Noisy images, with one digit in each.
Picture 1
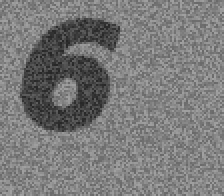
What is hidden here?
dark 6
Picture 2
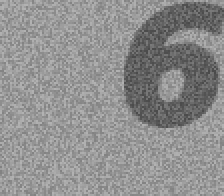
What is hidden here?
dark 6
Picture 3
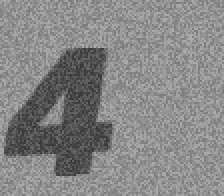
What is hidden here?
dark 4
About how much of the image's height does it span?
two thirds
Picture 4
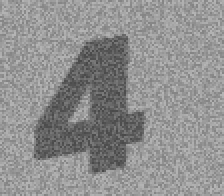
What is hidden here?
dark 4
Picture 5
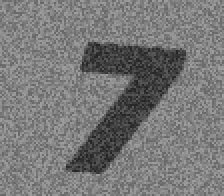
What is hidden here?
dark 7
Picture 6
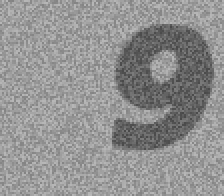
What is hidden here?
dark 9
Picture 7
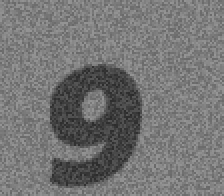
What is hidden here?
dark 9
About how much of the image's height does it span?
two thirds
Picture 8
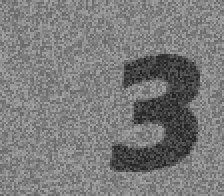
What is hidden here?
dark 3
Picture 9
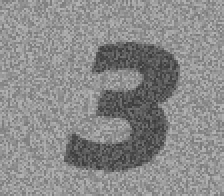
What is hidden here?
dark 3
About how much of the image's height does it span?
two thirds
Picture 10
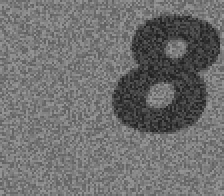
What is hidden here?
dark 8
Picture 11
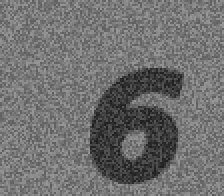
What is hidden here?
dark 6
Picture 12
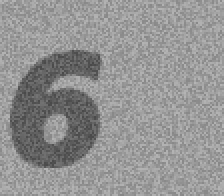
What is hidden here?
dark 6
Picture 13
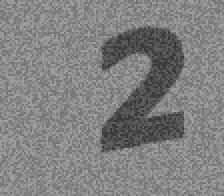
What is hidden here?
dark 2
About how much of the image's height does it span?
two thirds
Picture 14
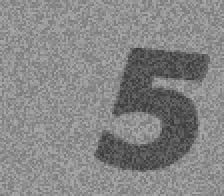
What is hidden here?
dark 5
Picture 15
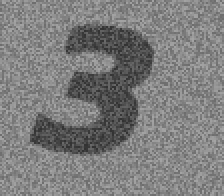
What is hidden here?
dark 3
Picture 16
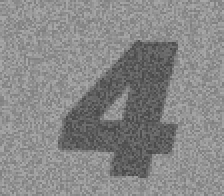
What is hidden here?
dark 4
